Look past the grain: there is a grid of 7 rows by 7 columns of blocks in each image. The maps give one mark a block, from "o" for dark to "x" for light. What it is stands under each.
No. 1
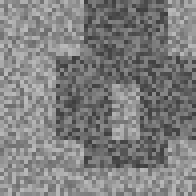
x x x o o o x
x x x o o o x
x x o o o o o
x x o o x o o
x x o o x o o
x x x o o o x
x x x x x x x
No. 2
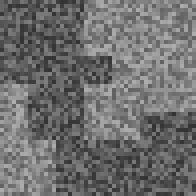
o o o x x x x
o o o x x x x
o o o o x x x
x o o x x x x
x o o x x o o
x x o o o o o
x x o o o o o
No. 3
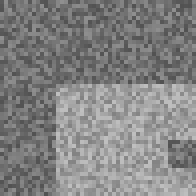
o o o o o o o
o o o o o o o
o o o o o o o
o o x x x x x
o o x x x x x
o o x x x x o
o o x x x x x
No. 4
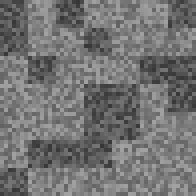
o x o x x x o
o x x o x x x
x o x x x o o
x x x o o x o
x x x o o x x
x o o o x x x
o x x x x x x
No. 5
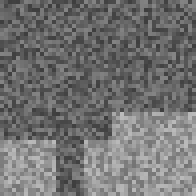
o o o o o o o
o o o o o o o
o o o o o o o
o o o o o o o
o o o o x x x
x x o x x x x
x x o x x x x
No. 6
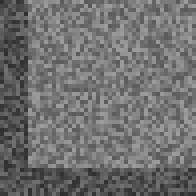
o x x x x x x
o x x x x x x
o x x x x x x
o x x x x x x
o x x x x x x
o x x x x x x
o o o o o o o
